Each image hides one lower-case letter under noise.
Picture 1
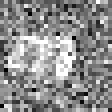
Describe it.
light m
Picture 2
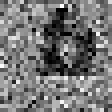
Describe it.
dark b
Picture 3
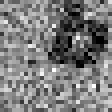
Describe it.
dark b
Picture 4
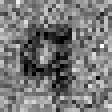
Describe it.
dark q
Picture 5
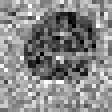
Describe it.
dark e
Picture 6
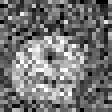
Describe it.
light e
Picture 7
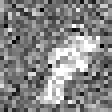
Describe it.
light f
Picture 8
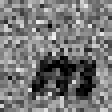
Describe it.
dark m
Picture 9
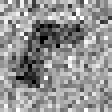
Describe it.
dark r
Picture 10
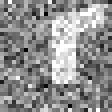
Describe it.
light r
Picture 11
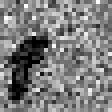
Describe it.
dark f
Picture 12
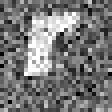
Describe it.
light r
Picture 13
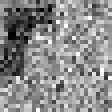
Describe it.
dark r
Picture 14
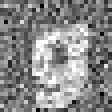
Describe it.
light g
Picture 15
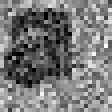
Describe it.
dark a
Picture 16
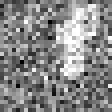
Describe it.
light f
